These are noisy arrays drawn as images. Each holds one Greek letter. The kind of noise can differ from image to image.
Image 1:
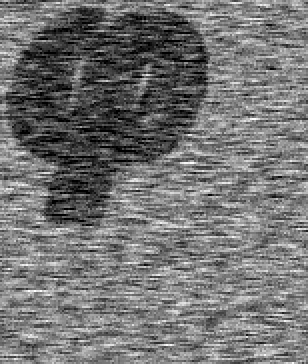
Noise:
streaked along the rows
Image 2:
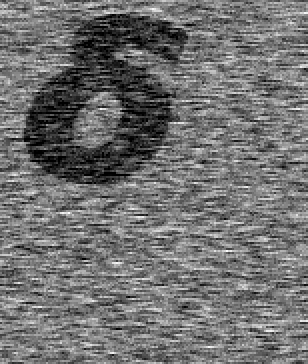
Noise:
streaked along the rows
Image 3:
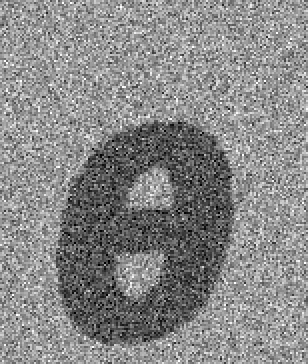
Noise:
independent entries
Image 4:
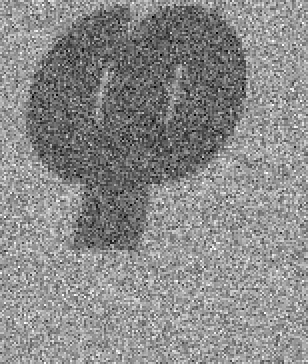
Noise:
independent entries
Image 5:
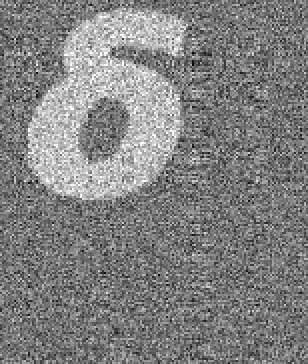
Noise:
low rank plus noise
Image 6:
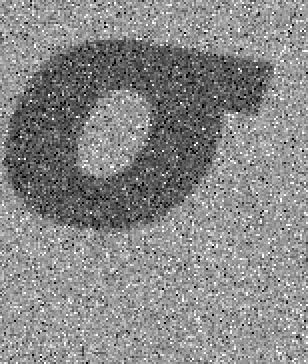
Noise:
heavy tails
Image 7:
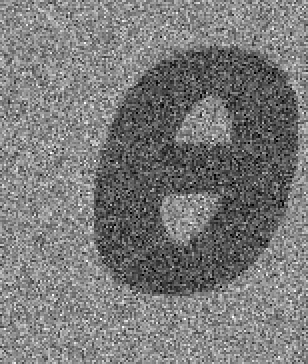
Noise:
independent entries
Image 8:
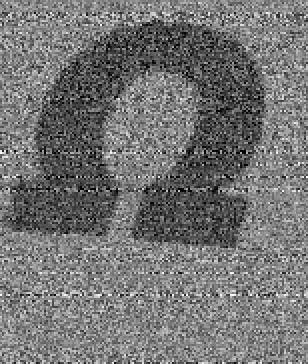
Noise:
rows of uneven size
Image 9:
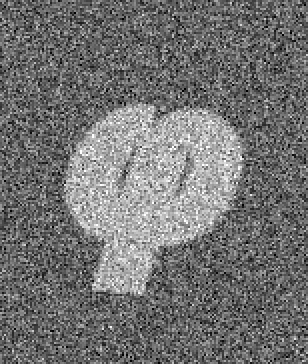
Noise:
independent entries
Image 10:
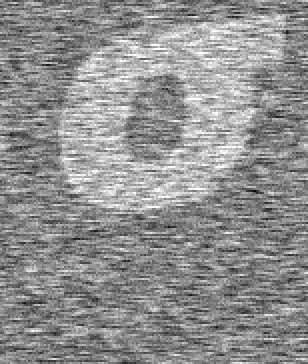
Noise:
streaked along the rows
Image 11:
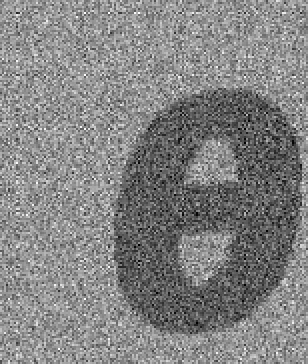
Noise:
low rank plus noise
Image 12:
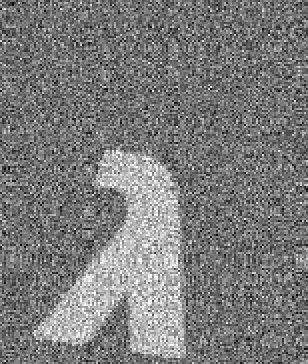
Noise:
low rank plus noise
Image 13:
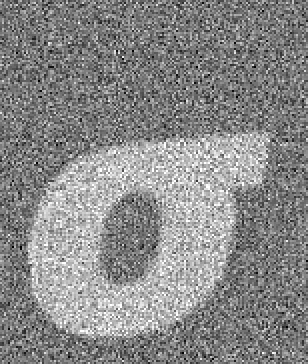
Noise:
low rank plus noise
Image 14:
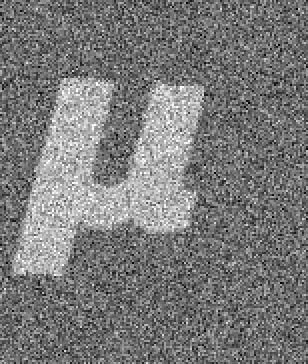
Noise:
independent entries
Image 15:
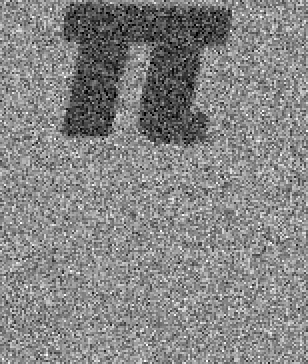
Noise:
independent entries
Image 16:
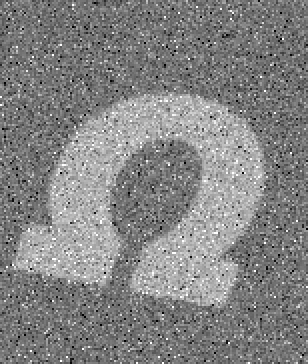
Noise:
heavy tails
